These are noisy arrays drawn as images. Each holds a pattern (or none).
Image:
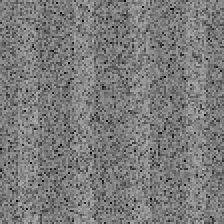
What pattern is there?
vertical stripes
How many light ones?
4
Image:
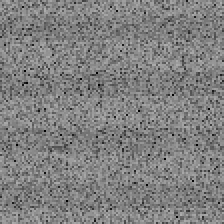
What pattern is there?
horizontal stripes
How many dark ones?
4
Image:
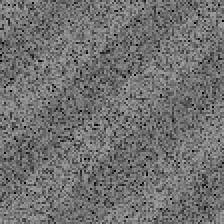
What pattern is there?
diagonal stripes
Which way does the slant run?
bottom left to top right
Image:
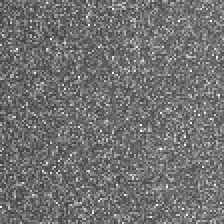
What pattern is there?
a smooth slope
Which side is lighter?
right
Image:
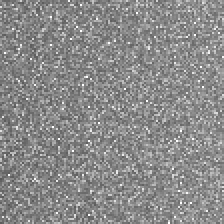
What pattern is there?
a smooth slope
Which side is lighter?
right
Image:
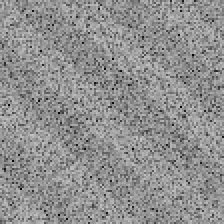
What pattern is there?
diagonal stripes
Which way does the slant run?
top left to bottom right
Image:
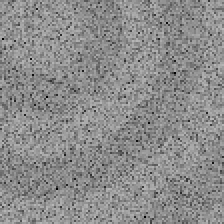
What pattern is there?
rings round one point
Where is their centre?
top left
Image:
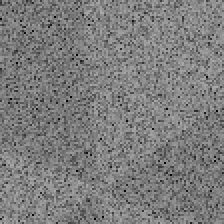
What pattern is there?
spokes from one point
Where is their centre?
bottom middle
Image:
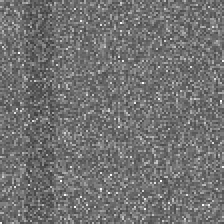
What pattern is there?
one vertical stripe
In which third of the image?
left
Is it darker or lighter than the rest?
darker
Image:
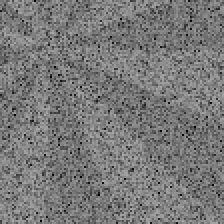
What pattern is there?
spokes from one point
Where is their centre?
top left
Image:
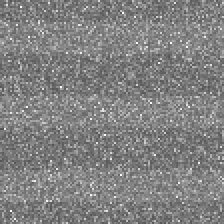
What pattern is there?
horizontal stripes
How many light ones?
3
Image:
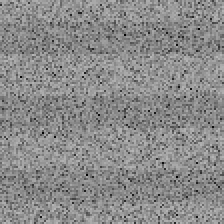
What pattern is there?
horizontal stripes
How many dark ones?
3
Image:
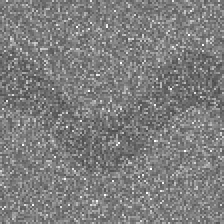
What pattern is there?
a wavy band
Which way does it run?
left to right
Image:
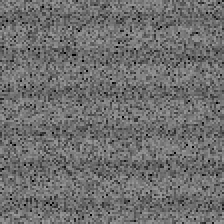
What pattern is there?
horizontal stripes
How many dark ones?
6
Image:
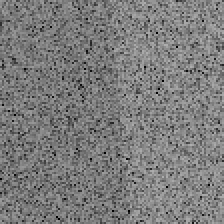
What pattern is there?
a sharp edge
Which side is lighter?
right
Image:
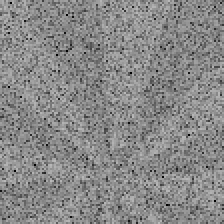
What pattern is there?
spokes from one point
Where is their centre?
bottom middle
